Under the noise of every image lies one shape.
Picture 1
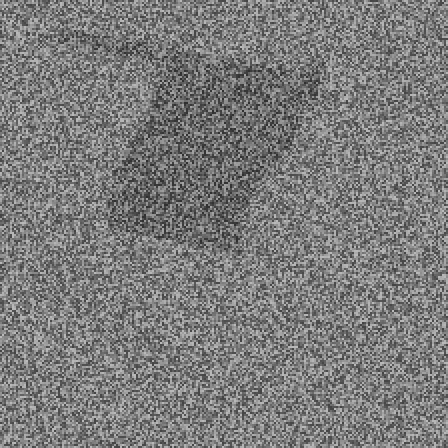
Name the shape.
flag
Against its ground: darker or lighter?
darker
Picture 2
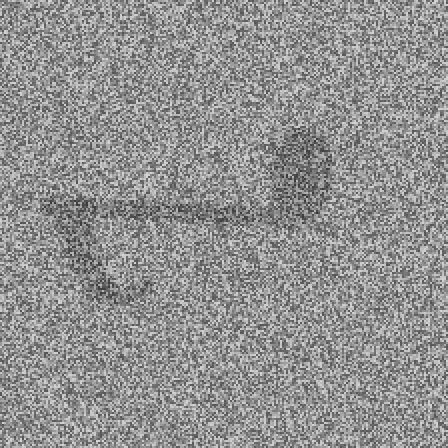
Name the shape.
musical note
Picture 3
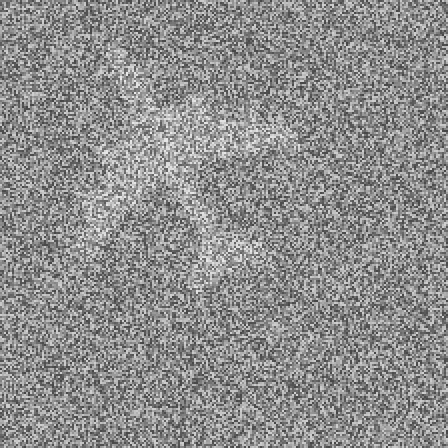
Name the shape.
airplane
